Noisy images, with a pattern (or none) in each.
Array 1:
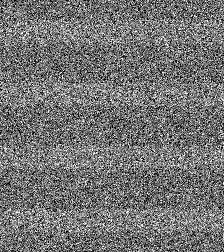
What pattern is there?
horizontal stripes
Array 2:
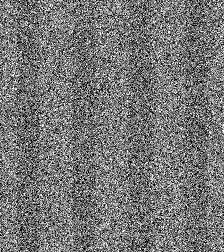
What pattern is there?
vertical stripes
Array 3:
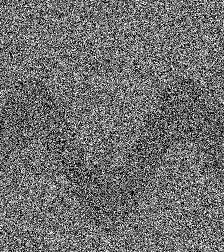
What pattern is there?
a wavy band
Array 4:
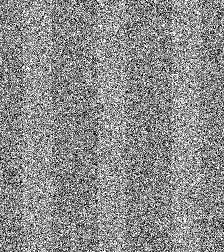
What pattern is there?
vertical stripes
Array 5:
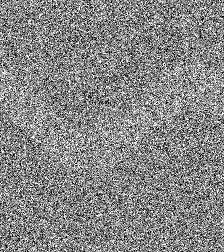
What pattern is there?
a wavy band
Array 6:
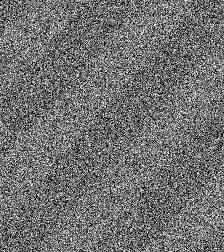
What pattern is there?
diagonal stripes
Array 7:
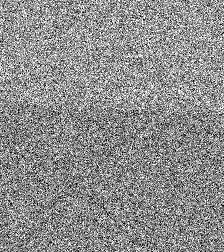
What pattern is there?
a sharp edge
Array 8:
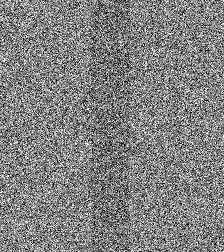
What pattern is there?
one vertical stripe
